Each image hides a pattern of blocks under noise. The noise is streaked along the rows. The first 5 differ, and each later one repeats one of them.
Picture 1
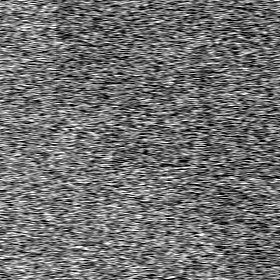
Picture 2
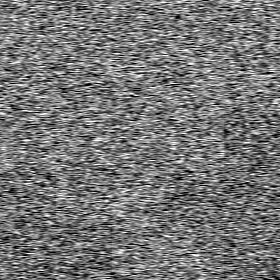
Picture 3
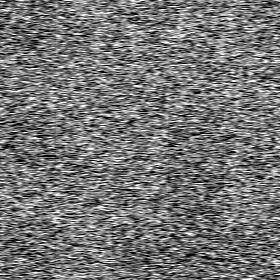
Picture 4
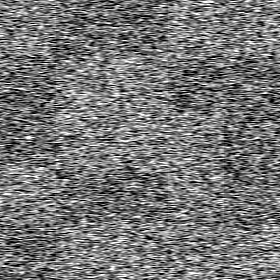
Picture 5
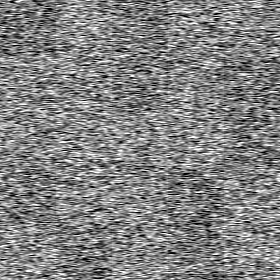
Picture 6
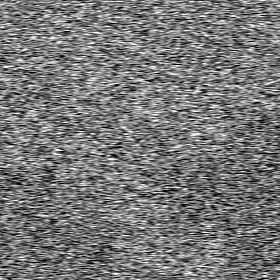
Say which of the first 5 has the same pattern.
2
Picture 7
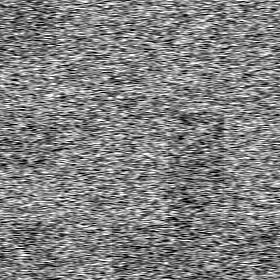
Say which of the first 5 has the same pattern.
3
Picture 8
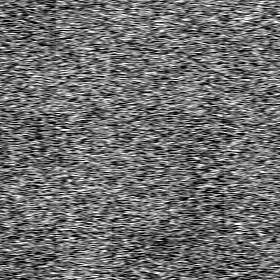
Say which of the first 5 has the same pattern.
3
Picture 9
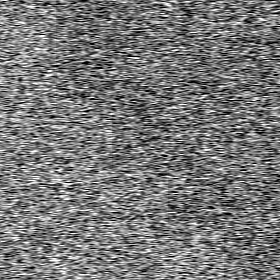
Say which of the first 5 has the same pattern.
1
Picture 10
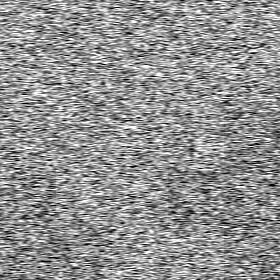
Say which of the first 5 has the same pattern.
2
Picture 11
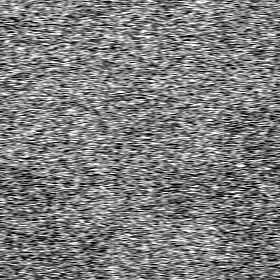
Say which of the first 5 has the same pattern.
2
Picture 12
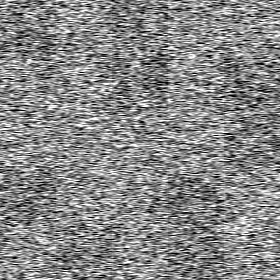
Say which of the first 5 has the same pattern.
5
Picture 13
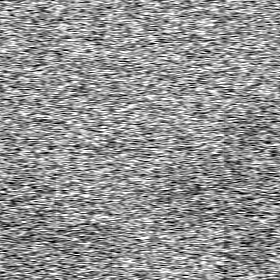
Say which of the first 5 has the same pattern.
2
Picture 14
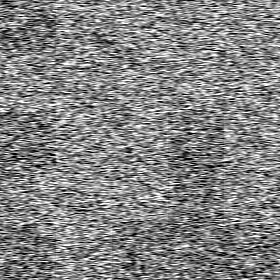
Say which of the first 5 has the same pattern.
3
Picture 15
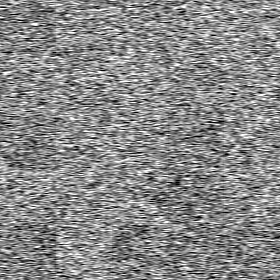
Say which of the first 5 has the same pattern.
3
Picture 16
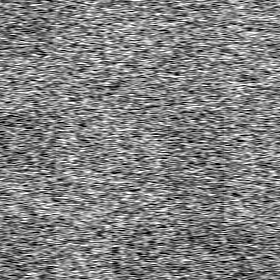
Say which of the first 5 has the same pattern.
3
